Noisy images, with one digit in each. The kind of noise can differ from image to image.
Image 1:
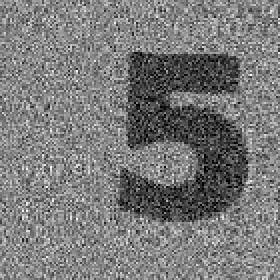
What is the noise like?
low rank plus noise
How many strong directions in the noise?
five to eight
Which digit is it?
5
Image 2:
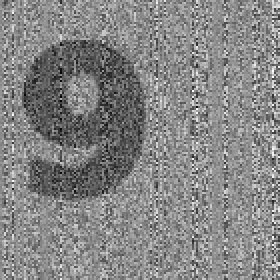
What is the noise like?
columns of uneven size
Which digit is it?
9
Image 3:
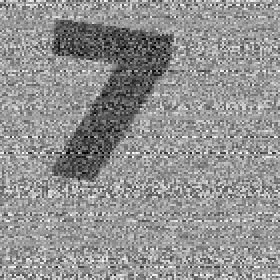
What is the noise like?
rows of uneven size
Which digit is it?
7
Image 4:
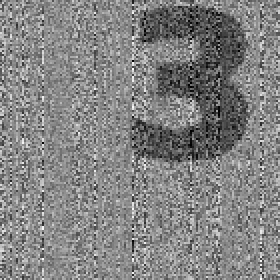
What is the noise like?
columns of uneven size
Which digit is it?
3
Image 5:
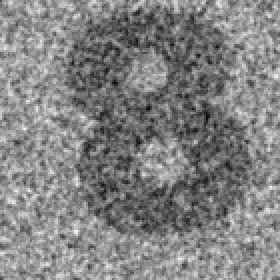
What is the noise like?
blotchy
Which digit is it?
8
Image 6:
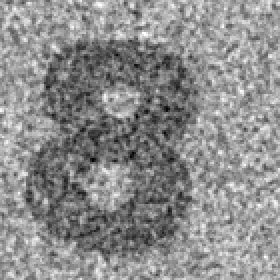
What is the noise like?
blotchy
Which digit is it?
8
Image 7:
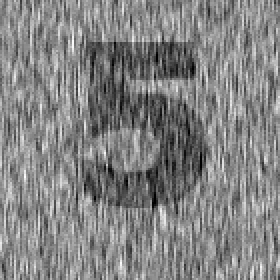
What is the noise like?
streaked along the columns
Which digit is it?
5
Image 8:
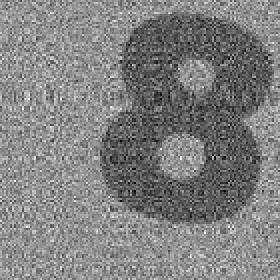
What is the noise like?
low rank plus noise
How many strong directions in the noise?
three or four
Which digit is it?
8
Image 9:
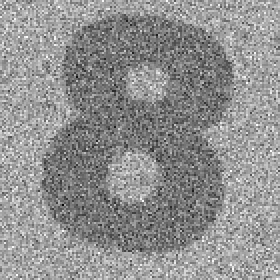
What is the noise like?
independent entries
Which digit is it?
8
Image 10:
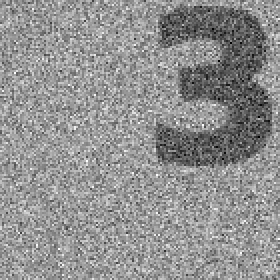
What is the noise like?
independent entries
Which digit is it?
3
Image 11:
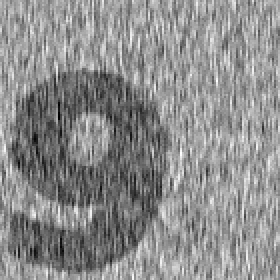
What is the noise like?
streaked along the columns
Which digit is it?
9
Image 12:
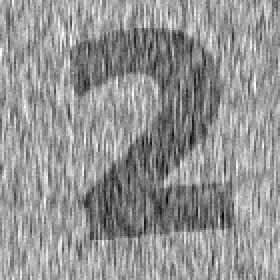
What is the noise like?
streaked along the columns
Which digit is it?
2
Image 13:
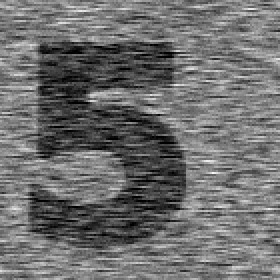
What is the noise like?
streaked along the rows
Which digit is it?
5
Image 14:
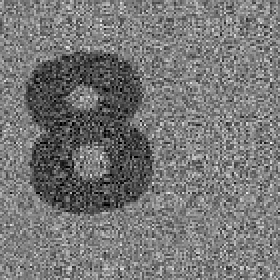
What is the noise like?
low rank plus noise
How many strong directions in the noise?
three or four
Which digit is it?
8
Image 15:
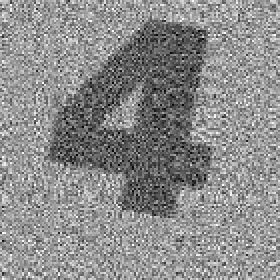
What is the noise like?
low rank plus noise
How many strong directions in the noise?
three or four
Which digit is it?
4
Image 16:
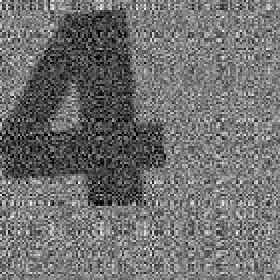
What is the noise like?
low rank plus noise
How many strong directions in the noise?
two
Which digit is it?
4
